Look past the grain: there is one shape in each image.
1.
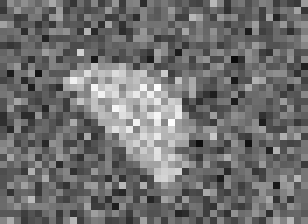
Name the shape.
half disc
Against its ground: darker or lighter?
lighter
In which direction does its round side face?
up and right
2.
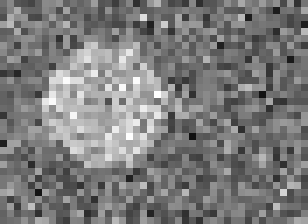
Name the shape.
disc
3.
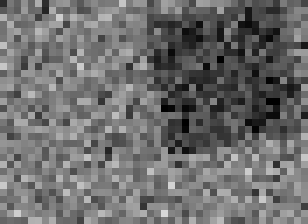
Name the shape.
square
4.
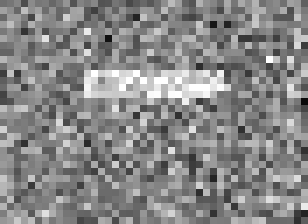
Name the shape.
bar
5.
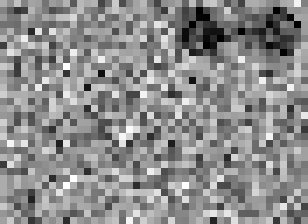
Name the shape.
dumbbell
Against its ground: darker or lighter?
darker
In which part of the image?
top right
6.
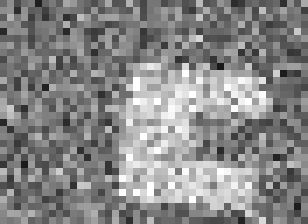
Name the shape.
square with a notch
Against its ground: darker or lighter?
lighter
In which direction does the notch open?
right
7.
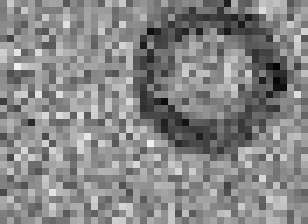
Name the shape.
ring
